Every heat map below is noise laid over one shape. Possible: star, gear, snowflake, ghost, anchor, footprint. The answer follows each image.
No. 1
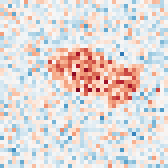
red footprint
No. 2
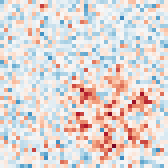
red snowflake
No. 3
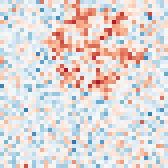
red snowflake
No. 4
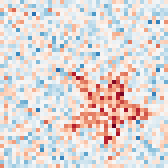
red star
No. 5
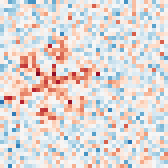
red snowflake
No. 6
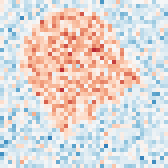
red ghost
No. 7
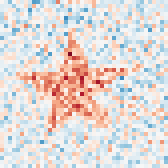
red star
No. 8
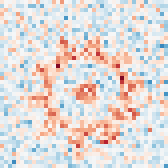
red gear
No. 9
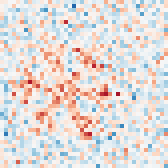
red snowflake
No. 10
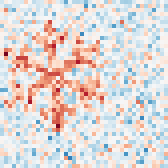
red snowflake
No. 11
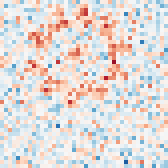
red gear
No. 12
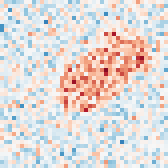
red footprint
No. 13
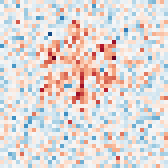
red snowflake
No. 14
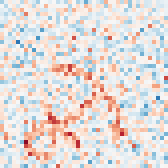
red anchor
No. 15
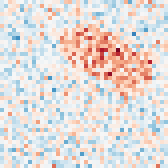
red footprint
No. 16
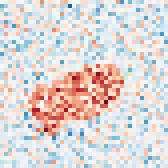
red footprint
